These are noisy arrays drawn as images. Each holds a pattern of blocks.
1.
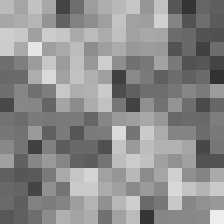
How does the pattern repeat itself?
the same after a half turn
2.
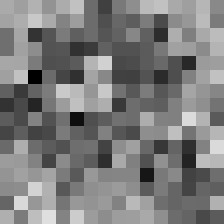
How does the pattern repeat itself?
mirrored about the diagonal from the top left
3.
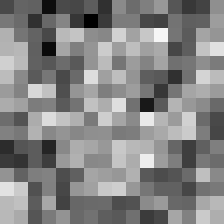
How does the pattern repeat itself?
left and right mirror each other
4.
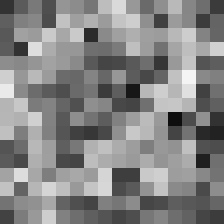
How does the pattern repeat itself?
mirrored about the diagonal from the top left
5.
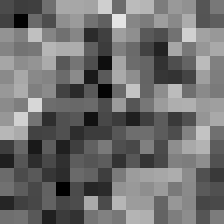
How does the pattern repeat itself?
mirrored about the diagonal from the bottom left
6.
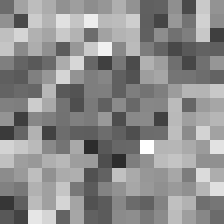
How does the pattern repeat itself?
mirrored about the diagonal from the bottom left
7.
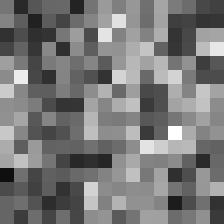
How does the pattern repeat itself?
top and bottom mirror each other
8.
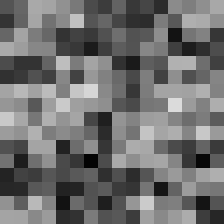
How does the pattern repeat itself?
the same after a half turn
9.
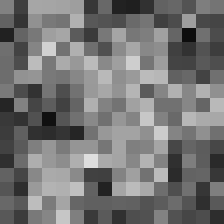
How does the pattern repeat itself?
top and bottom mirror each other
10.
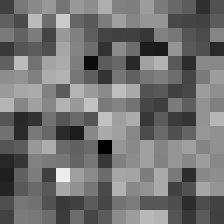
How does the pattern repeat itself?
mirrored about the diagonal from the bottom left
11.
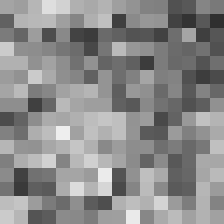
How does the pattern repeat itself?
mirrored about the diagonal from the bottom left
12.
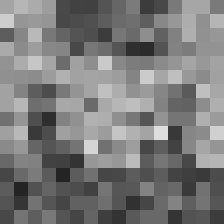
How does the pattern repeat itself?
left and right mirror each other
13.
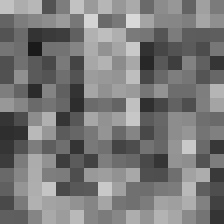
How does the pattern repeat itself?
left and right mirror each other
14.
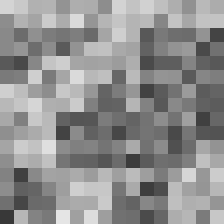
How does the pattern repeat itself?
no symmetry
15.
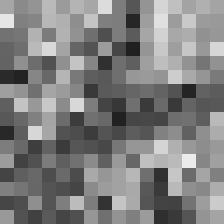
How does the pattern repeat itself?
mirrored about the diagonal from the bottom left
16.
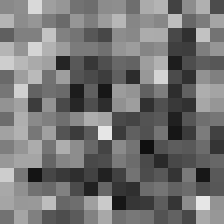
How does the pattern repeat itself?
mirrored about the diagonal from the top left
